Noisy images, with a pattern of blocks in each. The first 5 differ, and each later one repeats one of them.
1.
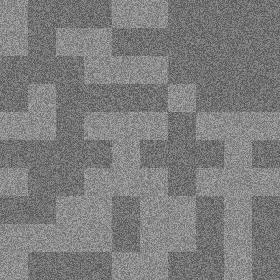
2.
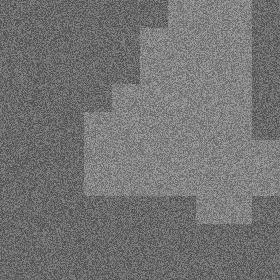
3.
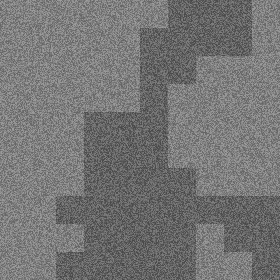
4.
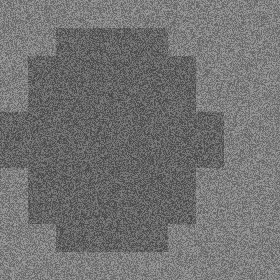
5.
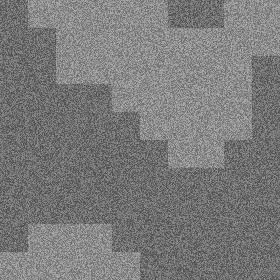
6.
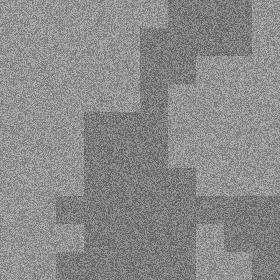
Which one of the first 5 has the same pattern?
3
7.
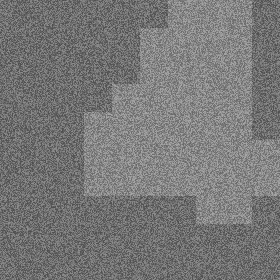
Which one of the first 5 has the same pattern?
2
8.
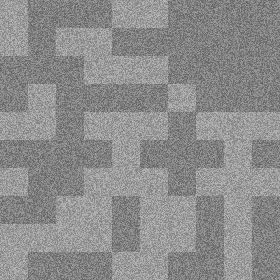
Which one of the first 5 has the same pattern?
1
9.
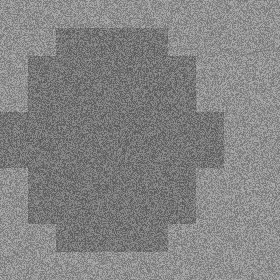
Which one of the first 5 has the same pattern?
4
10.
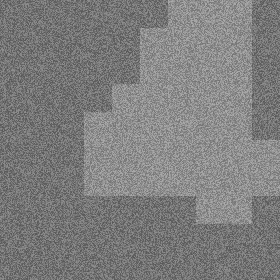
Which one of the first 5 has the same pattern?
2
